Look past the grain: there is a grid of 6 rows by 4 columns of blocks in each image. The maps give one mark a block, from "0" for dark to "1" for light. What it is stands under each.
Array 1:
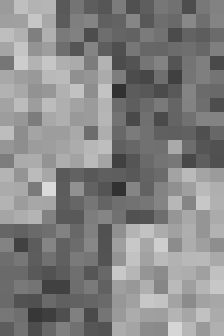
1 0 0 0
1 1 0 0
1 1 0 0
1 0 0 1
0 0 1 1
0 0 1 1
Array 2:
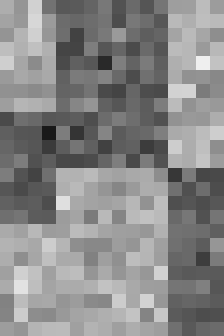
1 0 0 1
1 0 0 1
0 0 0 1
0 1 1 0
1 1 1 0
1 1 1 0
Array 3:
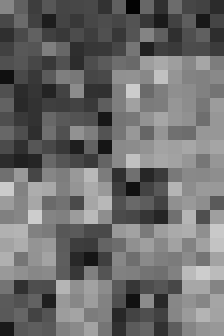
0 0 0 0
0 0 1 1
0 0 1 1
1 1 0 1
1 0 1 1
0 1 0 1
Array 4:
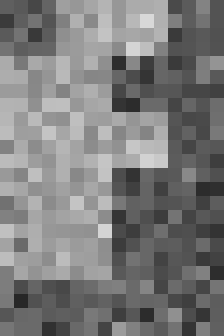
0 1 1 0
1 1 0 0
1 1 1 0
1 1 0 0
1 1 0 0
0 0 0 0
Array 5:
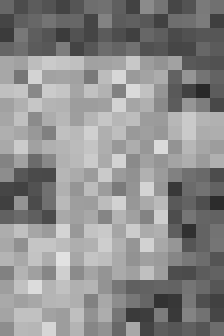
0 0 0 0
1 1 1 0
1 1 1 1
0 1 1 0
1 1 1 0
1 1 0 0
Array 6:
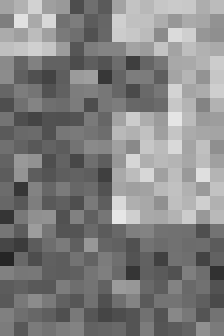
1 0 1 1
0 0 0 1
0 0 1 1
0 0 1 1
0 0 0 0
0 0 0 0
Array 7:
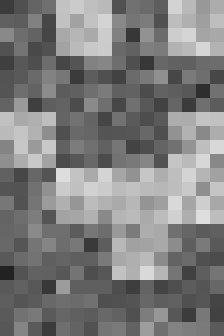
0 1 0 1
0 0 0 0
1 0 0 1
0 1 1 1
0 0 1 0
0 0 0 0
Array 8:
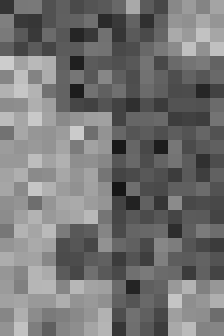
0 0 0 1
1 0 0 0
1 1 0 0
1 1 0 0
1 0 0 0
1 1 0 1
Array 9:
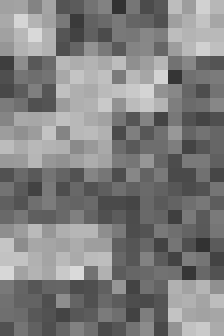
1 0 0 1
0 1 1 0
1 1 0 0
0 0 0 0
1 1 0 0
0 0 0 1
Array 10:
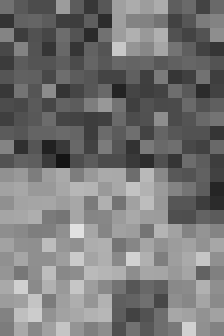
0 0 1 0
0 0 0 0
0 0 0 0
1 1 1 0
1 1 1 1
1 1 0 1
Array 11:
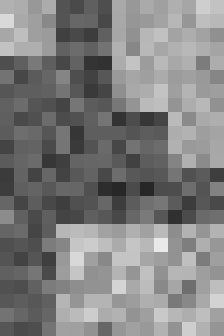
1 0 1 1
0 0 1 1
0 0 0 1
0 0 0 0
0 1 1 1
0 1 1 1
